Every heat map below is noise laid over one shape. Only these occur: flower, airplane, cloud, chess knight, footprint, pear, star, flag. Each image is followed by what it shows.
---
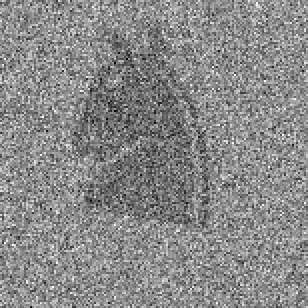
chess knight
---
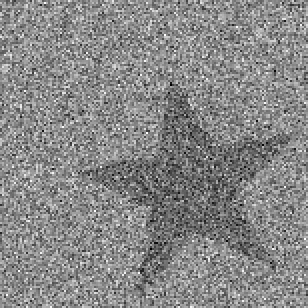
star
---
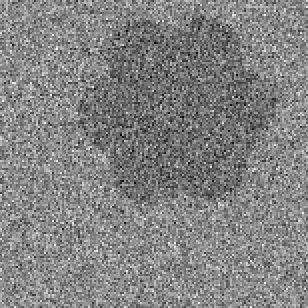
flower
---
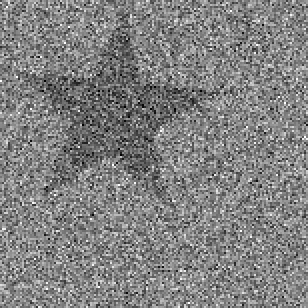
star
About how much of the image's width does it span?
two thirds
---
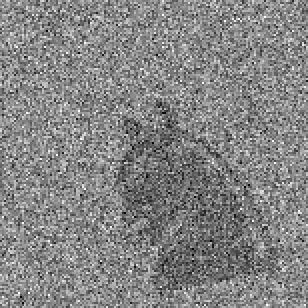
chess knight
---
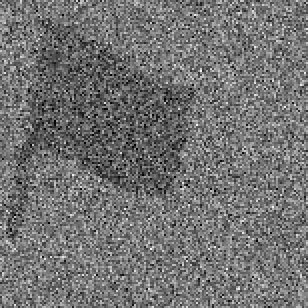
flag
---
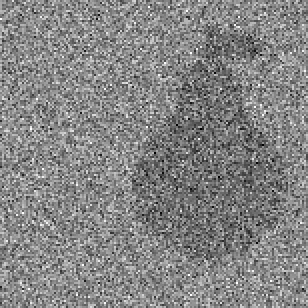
pear
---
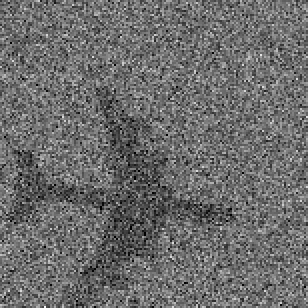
airplane
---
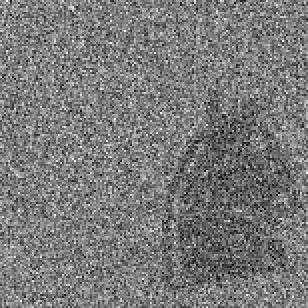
chess knight
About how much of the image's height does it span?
two thirds
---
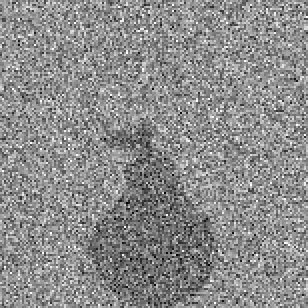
pear
